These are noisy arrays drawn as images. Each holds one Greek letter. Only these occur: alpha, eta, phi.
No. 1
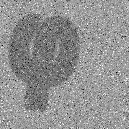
phi
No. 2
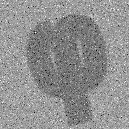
phi
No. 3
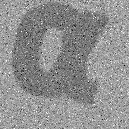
alpha
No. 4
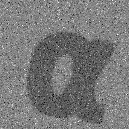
alpha
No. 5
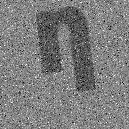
eta
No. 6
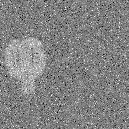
phi
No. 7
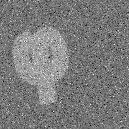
phi
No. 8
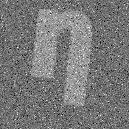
eta
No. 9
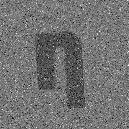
eta
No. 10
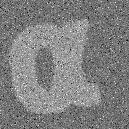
alpha
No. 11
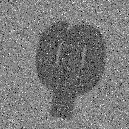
phi
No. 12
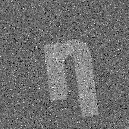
eta
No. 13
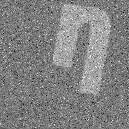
eta
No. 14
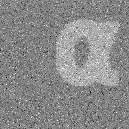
alpha
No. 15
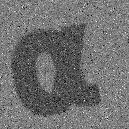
alpha
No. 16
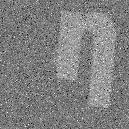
eta
